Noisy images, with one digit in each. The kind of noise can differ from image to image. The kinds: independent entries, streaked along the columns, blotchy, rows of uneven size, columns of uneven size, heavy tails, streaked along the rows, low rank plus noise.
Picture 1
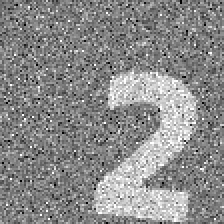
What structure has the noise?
heavy tails
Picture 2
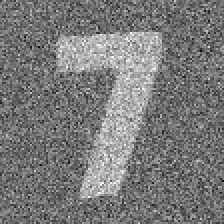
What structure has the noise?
low rank plus noise
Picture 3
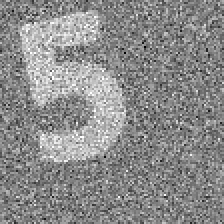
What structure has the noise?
low rank plus noise
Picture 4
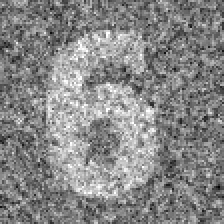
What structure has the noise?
blotchy
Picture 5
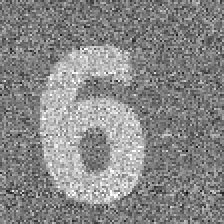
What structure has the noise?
rows of uneven size
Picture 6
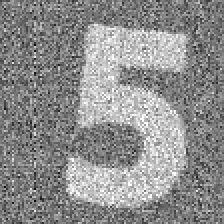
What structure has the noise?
columns of uneven size
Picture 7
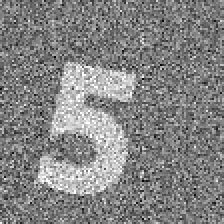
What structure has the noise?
low rank plus noise
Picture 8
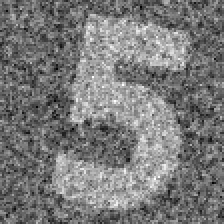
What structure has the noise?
blotchy
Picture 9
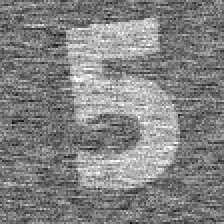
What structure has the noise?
streaked along the rows
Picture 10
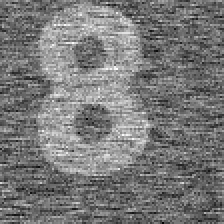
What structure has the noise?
streaked along the rows
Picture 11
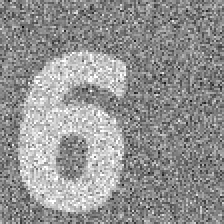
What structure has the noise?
low rank plus noise
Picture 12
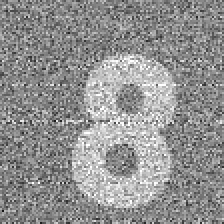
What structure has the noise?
rows of uneven size
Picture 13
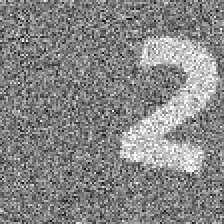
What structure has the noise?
low rank plus noise
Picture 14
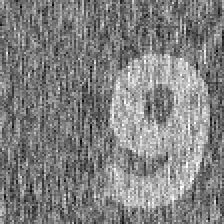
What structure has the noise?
streaked along the columns
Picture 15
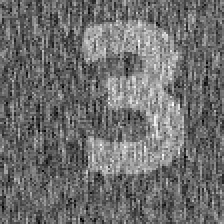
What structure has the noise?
streaked along the columns
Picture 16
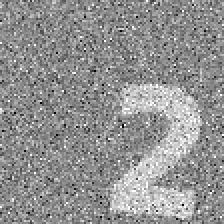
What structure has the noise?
heavy tails
